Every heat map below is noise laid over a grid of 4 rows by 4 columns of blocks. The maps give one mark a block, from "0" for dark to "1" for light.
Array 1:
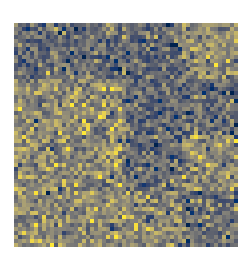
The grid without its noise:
0 0 0 1
1 1 0 0
1 1 0 1
1 1 1 0
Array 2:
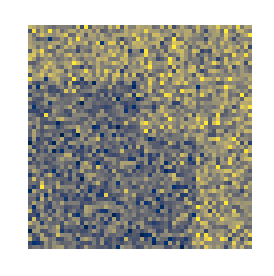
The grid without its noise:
1 1 1 1
0 0 1 1
0 0 0 1
0 0 0 1
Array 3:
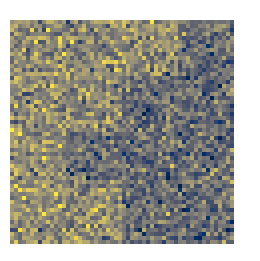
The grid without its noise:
1 1 1 0
1 1 0 0
1 0 0 0
1 1 0 0
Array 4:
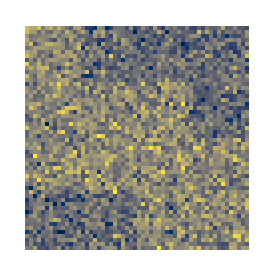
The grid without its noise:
1 0 0 0
1 1 1 0
1 1 1 1
0 0 1 1
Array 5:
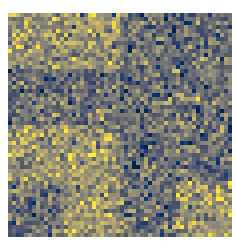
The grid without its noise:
1 1 0 0
0 0 0 0
1 1 0 0
0 1 0 1
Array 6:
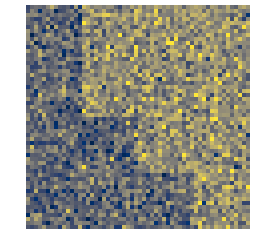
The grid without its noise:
0 1 1 1
0 1 1 1
0 0 1 1
0 0 0 1
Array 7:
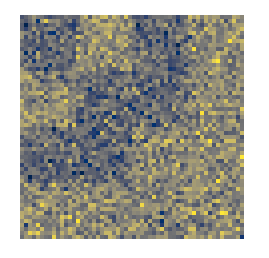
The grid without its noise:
0 1 0 1
1 0 0 1
0 0 1 1
1 1 1 1
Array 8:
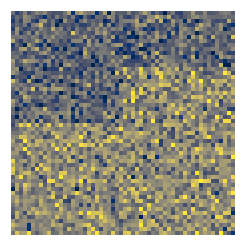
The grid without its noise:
0 0 0 0
0 0 1 1
1 1 1 1
1 1 1 1
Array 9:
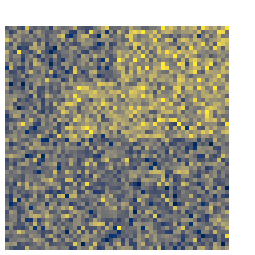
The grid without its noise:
0 0 1 1
0 1 1 1
0 0 0 0
0 0 0 0
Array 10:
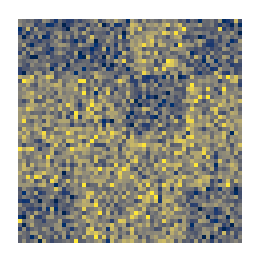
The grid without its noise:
0 0 1 0
1 1 0 1
1 1 1 1
0 1 1 0
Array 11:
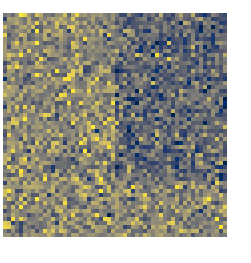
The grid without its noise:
1 1 0 0
1 1 0 0
1 1 0 0
1 1 1 1
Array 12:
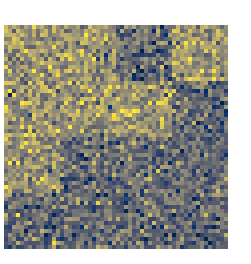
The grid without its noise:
1 1 0 1
1 1 1 0
1 0 0 0
0 0 0 0
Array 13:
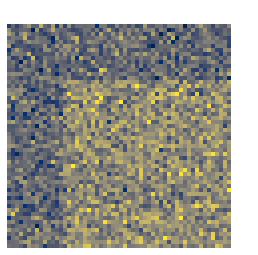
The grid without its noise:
0 0 0 0
0 1 1 1
0 1 1 1
0 1 1 1
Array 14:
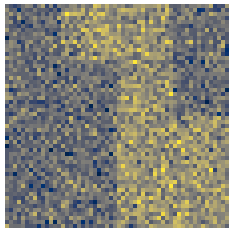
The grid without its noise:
0 1 1 0
0 0 1 0
0 0 1 1
0 0 1 1
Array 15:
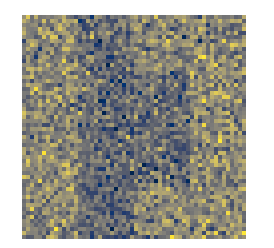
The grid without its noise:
1 0 1 1
1 0 0 1
1 0 0 1
1 0 1 1
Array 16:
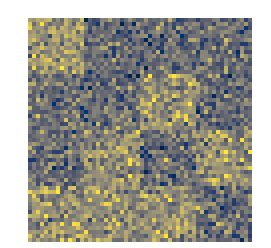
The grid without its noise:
1 0 0 0
0 0 1 0
0 1 0 1
1 1 1 0
